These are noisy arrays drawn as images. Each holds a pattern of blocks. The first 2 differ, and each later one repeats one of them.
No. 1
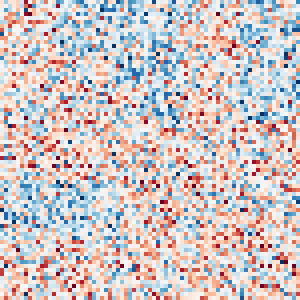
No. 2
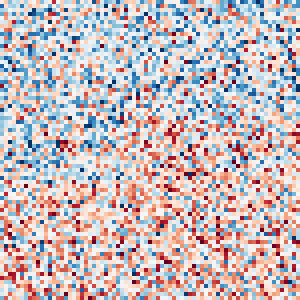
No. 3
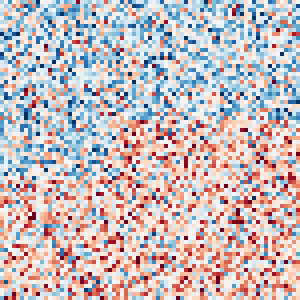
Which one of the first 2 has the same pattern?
2
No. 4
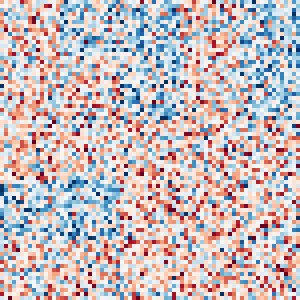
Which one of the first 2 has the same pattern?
1
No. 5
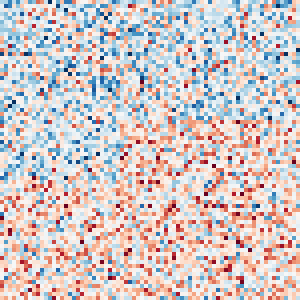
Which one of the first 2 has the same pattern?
2
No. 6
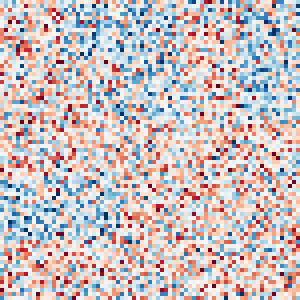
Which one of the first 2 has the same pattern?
1
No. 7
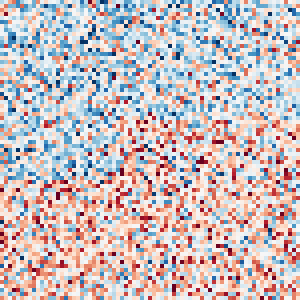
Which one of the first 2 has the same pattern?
2
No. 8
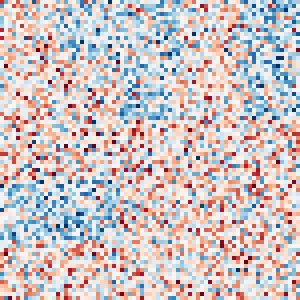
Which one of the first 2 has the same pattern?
1
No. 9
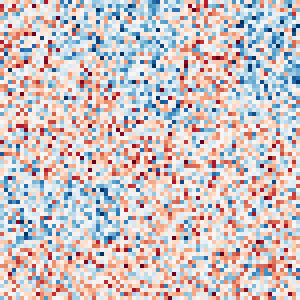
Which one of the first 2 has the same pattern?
1
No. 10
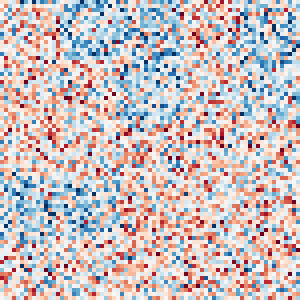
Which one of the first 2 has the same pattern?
1
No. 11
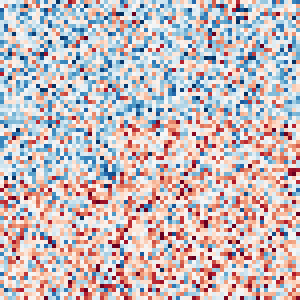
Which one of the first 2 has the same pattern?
2
